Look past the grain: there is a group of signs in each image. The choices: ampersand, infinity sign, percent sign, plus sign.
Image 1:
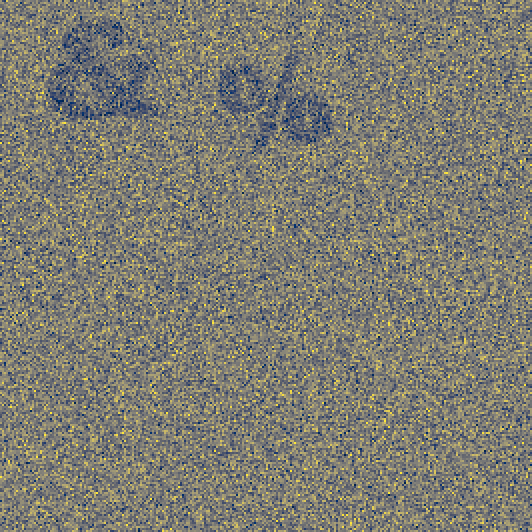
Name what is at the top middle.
percent sign
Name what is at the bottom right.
nothing
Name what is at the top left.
ampersand
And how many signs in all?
2
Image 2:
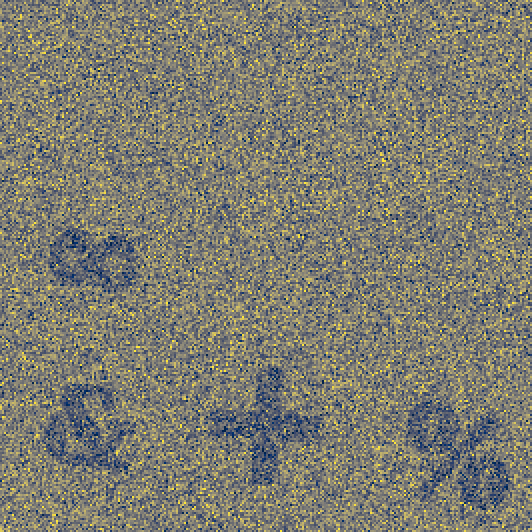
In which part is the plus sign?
bottom middle
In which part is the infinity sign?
middle left
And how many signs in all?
4
